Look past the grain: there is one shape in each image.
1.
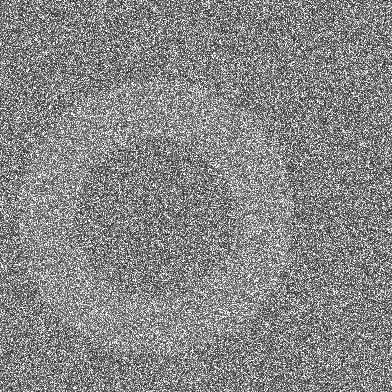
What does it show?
light ring
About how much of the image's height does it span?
two thirds
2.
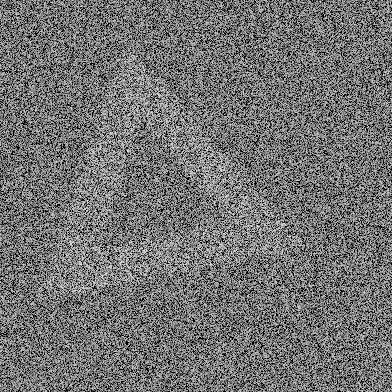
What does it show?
light triangle frame
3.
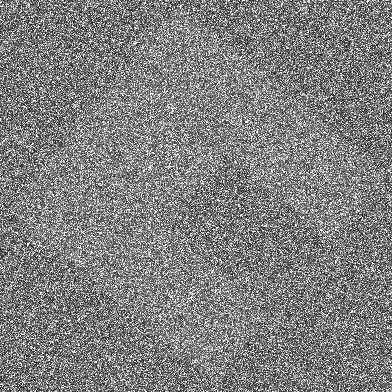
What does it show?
light square with a notch
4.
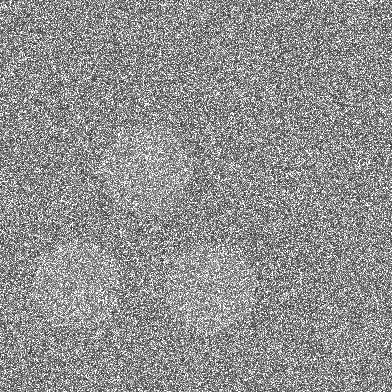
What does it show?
light three dots
